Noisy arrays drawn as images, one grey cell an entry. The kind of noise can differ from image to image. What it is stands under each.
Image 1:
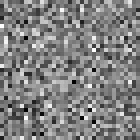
low rank plus noise
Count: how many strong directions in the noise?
five to eight
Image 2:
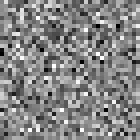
independent entries
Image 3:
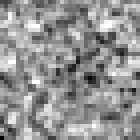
blotchy
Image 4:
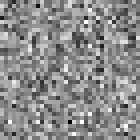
low rank plus noise
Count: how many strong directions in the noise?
three or four
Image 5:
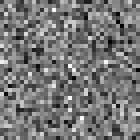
independent entries
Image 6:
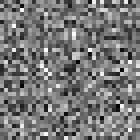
low rank plus noise
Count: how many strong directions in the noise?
three or four
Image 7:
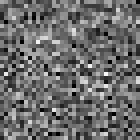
low rank plus noise
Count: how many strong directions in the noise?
five to eight
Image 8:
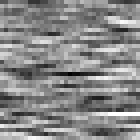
streaked along the rows
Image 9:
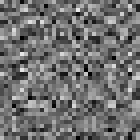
low rank plus noise
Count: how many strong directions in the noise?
two
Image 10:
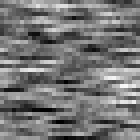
streaked along the rows
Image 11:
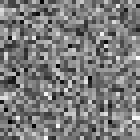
independent entries
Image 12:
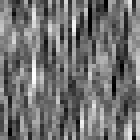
streaked along the columns
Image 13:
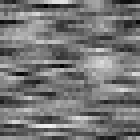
streaked along the rows
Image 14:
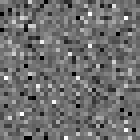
heavy tails
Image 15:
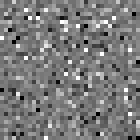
heavy tails
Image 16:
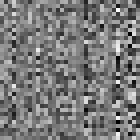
columns of uneven size
